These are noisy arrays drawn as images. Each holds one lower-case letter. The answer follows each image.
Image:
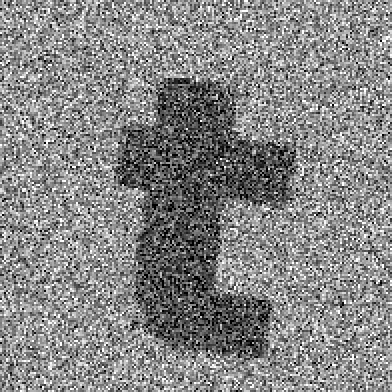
dark t
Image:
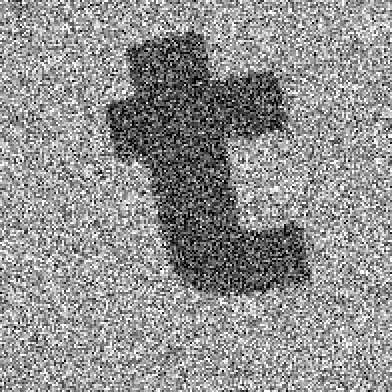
dark t
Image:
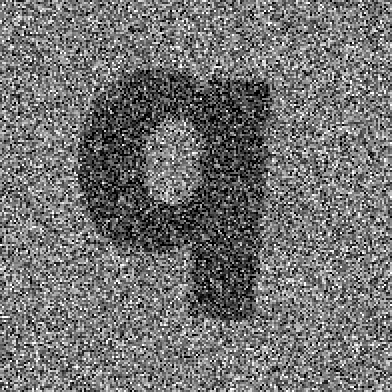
dark q
